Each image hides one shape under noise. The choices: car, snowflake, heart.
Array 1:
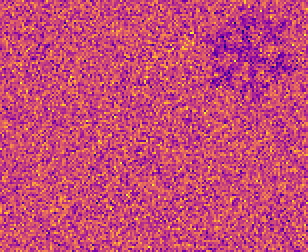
snowflake
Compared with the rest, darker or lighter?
darker
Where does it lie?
top right
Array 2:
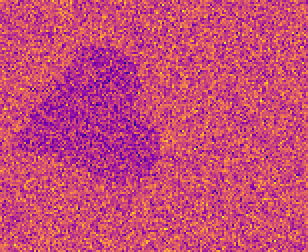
heart
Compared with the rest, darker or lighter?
darker
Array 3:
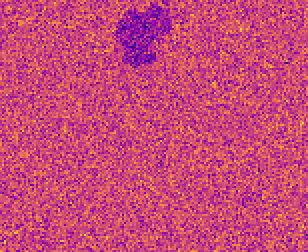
car
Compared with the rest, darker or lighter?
darker
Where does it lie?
top middle
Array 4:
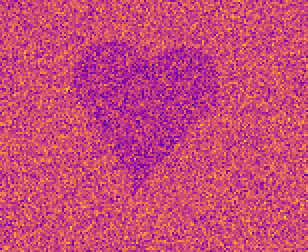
heart
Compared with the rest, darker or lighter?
darker
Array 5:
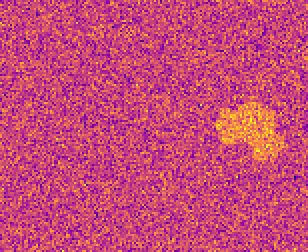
car
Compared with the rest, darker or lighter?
lighter
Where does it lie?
middle right
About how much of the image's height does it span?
a quarter
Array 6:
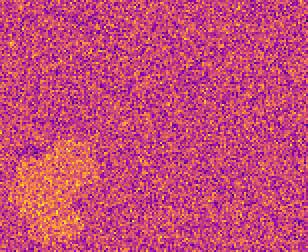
car
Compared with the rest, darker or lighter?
lighter
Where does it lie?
bottom left
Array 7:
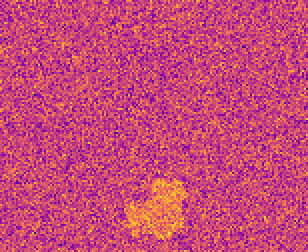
car
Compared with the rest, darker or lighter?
lighter
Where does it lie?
bottom middle
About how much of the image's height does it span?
a quarter
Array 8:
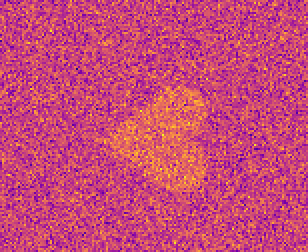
heart
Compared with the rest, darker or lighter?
lighter
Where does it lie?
centre
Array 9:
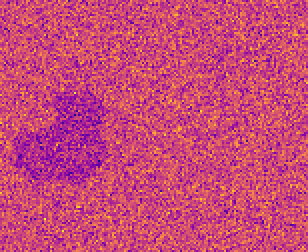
car
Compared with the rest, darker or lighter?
darker
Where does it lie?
middle left
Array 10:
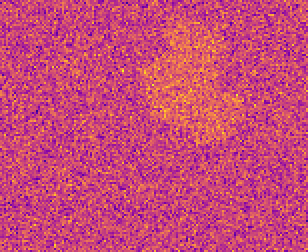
car
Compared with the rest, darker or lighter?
lighter
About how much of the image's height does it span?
half
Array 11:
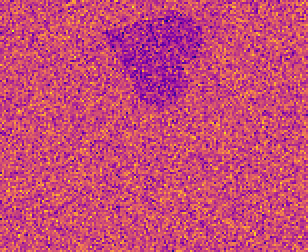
heart
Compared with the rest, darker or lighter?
darker
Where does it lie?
top middle
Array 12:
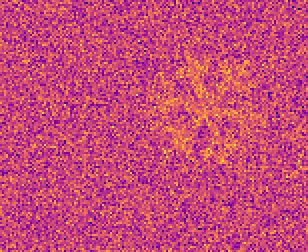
snowflake
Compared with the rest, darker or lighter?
lighter
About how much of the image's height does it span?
half
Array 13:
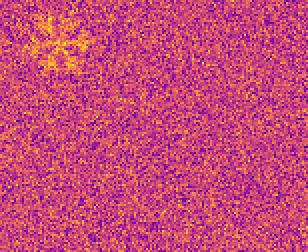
snowflake
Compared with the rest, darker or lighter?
lighter
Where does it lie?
top left
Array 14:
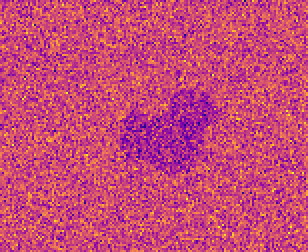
car
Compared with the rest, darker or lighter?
darker
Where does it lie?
centre
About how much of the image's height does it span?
a third
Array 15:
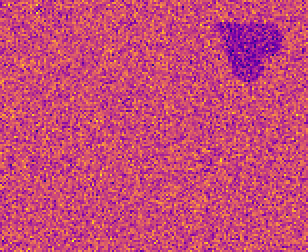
heart
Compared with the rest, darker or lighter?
darker
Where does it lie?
top right
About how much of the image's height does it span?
a quarter
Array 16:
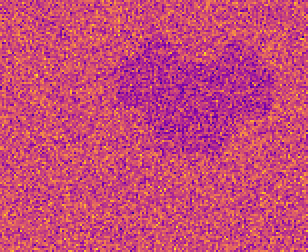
car
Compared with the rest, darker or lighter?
darker
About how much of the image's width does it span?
half
